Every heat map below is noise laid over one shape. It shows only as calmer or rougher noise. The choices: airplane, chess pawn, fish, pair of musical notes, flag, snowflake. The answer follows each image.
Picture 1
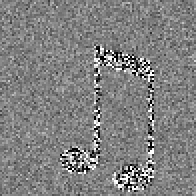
pair of musical notes
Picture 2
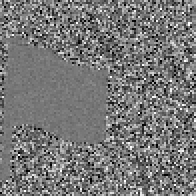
flag
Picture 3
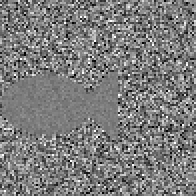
fish
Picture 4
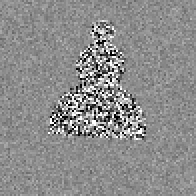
chess pawn
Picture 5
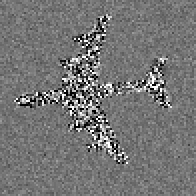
airplane
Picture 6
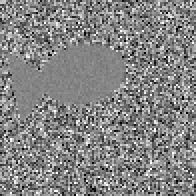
fish
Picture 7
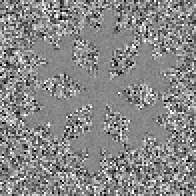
snowflake
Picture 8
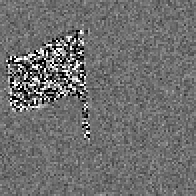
flag
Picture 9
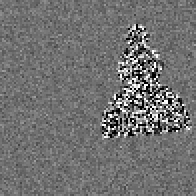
chess pawn
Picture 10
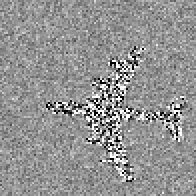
airplane
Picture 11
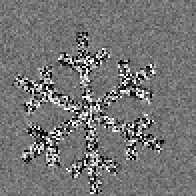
snowflake
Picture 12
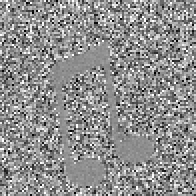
pair of musical notes
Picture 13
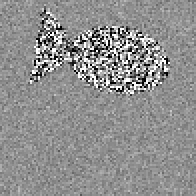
fish
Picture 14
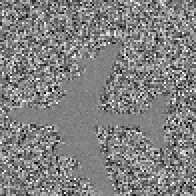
airplane
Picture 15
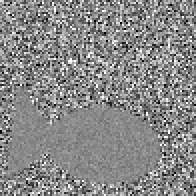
fish
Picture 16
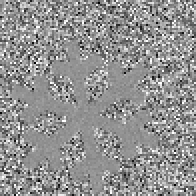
snowflake
